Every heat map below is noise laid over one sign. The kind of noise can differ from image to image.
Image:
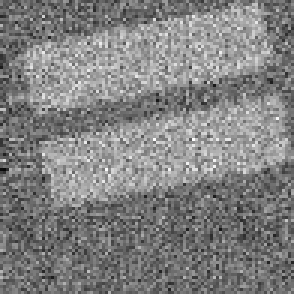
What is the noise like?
low rank plus noise
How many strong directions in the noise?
three or four
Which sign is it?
equals sign
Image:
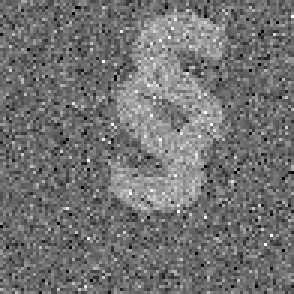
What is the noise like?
heavy tails
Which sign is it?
section sign
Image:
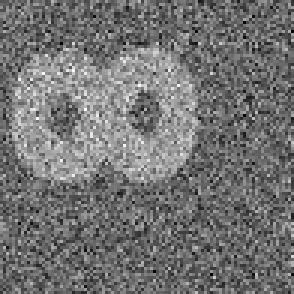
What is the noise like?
low rank plus noise
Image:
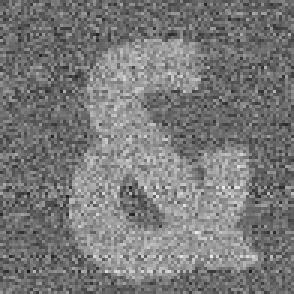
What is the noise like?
rows of uneven size
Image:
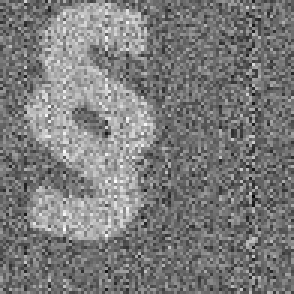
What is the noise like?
columns of uneven size
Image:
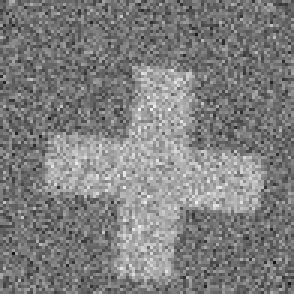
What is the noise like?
independent entries
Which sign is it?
plus sign
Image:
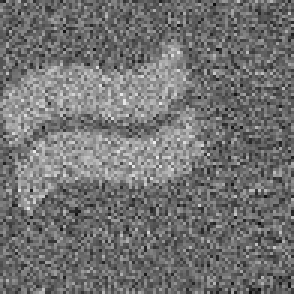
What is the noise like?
low rank plus noise
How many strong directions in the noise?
three or four
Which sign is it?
approximately sign
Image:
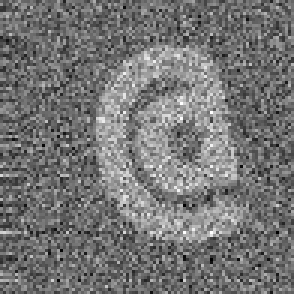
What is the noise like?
low rank plus noise
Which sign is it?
at sign
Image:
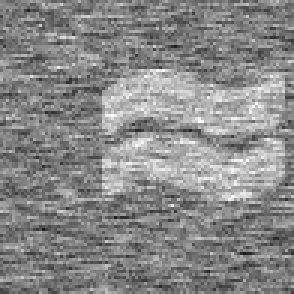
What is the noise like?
streaked along the rows
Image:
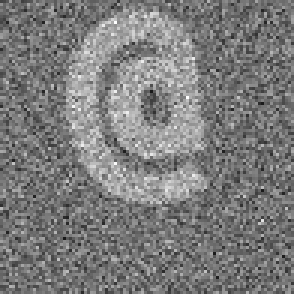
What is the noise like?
low rank plus noise
